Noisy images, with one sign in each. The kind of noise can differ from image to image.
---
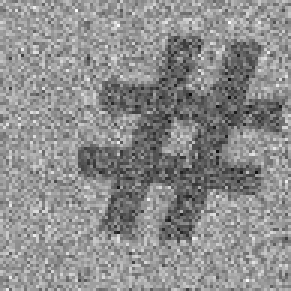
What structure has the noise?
low rank plus noise
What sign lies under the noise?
hash sign
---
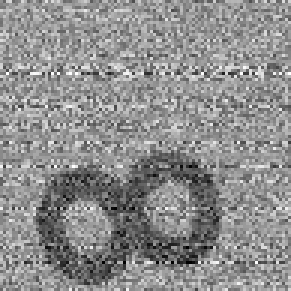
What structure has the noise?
rows of uneven size
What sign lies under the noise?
infinity sign
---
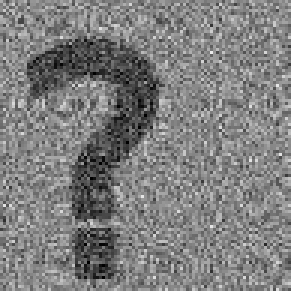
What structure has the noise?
low rank plus noise
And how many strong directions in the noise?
three or four
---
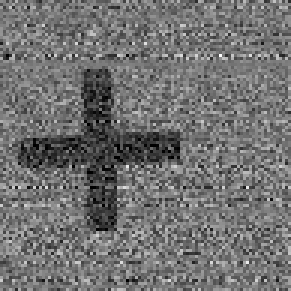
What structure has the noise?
rows of uneven size
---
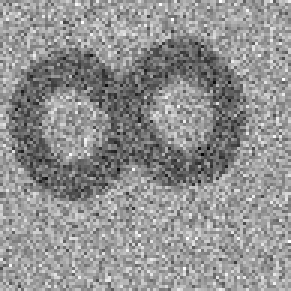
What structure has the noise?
independent entries
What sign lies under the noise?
infinity sign
